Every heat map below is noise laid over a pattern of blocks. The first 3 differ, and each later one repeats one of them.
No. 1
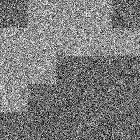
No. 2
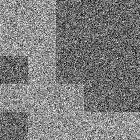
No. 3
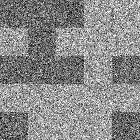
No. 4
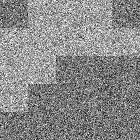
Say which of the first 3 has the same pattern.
1
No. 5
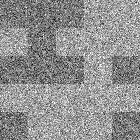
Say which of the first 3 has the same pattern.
3
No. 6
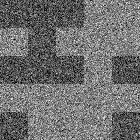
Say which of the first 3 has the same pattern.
3
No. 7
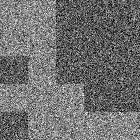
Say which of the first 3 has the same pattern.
2
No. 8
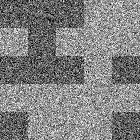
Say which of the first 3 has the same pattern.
3
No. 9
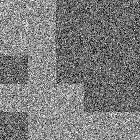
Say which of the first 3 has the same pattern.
2
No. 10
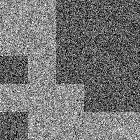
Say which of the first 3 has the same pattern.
2
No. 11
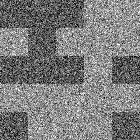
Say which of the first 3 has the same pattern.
3
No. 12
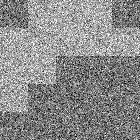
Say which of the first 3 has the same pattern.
1
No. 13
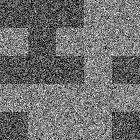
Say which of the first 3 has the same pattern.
3
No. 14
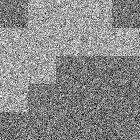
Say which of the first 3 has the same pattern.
1
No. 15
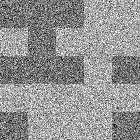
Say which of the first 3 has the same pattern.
3
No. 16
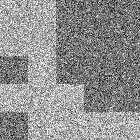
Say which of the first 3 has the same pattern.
2
